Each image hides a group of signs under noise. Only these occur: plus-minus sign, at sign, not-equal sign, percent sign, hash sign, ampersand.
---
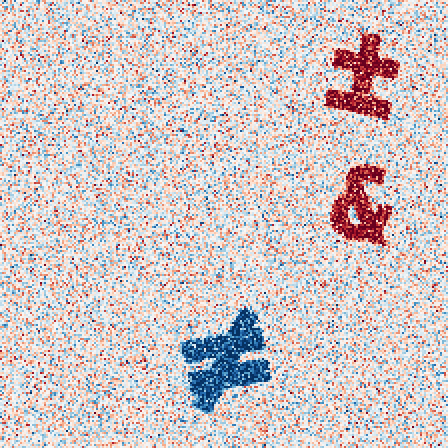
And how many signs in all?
3
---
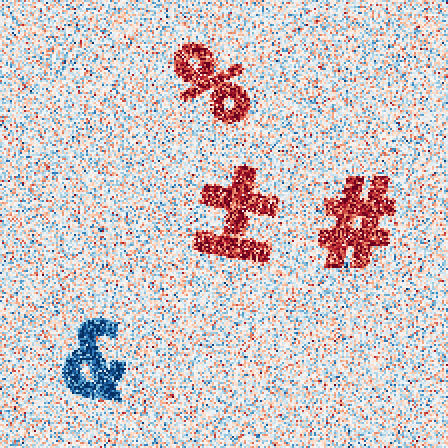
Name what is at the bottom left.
ampersand
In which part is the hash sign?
middle right
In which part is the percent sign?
top middle
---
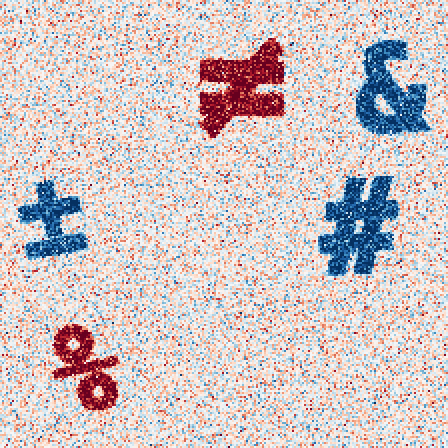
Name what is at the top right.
ampersand
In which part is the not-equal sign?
top middle
